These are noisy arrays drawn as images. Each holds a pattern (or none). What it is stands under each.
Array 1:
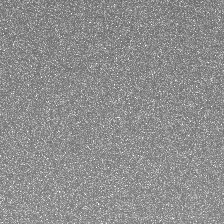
a smooth slope
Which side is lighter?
bottom
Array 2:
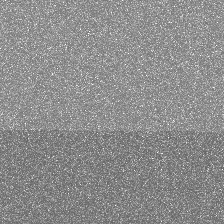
a sharp edge
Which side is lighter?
top
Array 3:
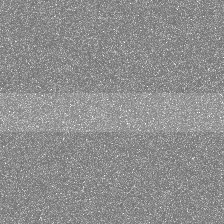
one horizontal stripe
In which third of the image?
middle
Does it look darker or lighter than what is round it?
lighter
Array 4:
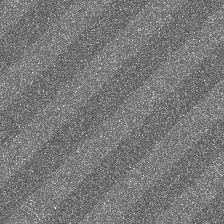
diagonal stripes
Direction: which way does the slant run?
bottom left to top right
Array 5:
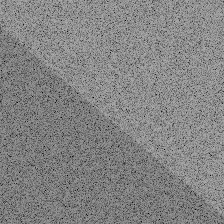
a sharp edge
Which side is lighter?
top right
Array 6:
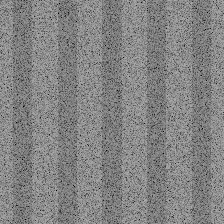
vertical stripes
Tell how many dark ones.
5
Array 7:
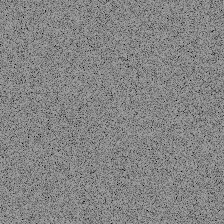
only noise
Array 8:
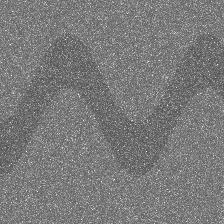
a wavy band
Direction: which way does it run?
left to right
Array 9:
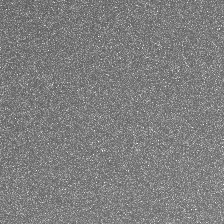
a smooth slope
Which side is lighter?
bottom right
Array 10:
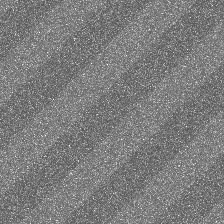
diagonal stripes
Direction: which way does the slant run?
bottom left to top right
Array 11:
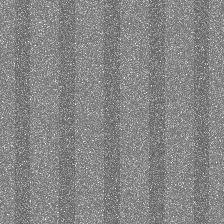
vertical stripes
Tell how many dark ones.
5
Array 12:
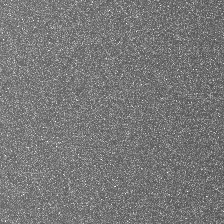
a smooth slope
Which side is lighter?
left
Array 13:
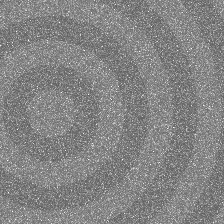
rings round one point
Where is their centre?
middle left
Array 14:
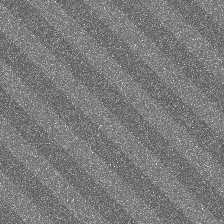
diagonal stripes
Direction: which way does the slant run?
top left to bottom right
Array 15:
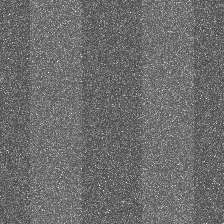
vertical stripes
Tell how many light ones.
2
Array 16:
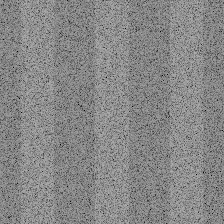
vertical stripes
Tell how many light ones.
3
